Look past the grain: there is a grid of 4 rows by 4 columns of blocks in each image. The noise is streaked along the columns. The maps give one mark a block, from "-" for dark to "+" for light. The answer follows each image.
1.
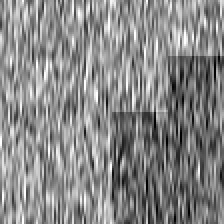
+ + + +
+ + + -
+ + - -
+ + - -
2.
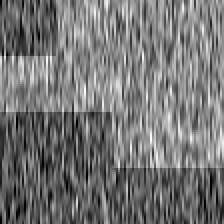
- + + +
+ + + +
- - + +
- - - -
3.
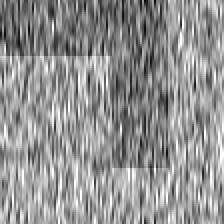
- - - +
+ + - +
+ + - +
+ + + +
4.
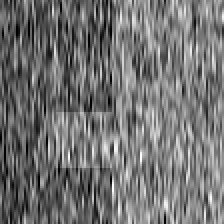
- - + +
- - + +
- + + +
- - + +
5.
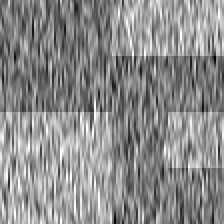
- - + +
- - - -
+ + - +
+ + - -
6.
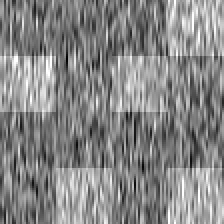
- - - +
+ - + -
- - - -
- + - +
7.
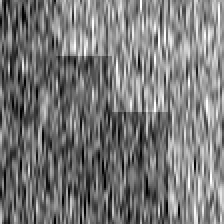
- + + +
- - + +
- - - +
- - - +
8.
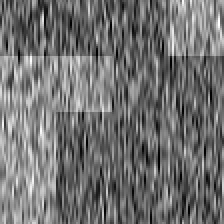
- - - +
+ + - -
+ - - -
+ - - -
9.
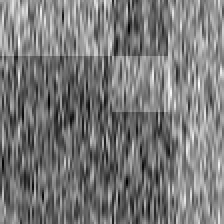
+ + - +
- - + +
- - - +
- - - +
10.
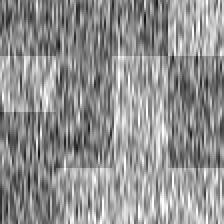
- - - +
+ - + -
- - + -
- + + +
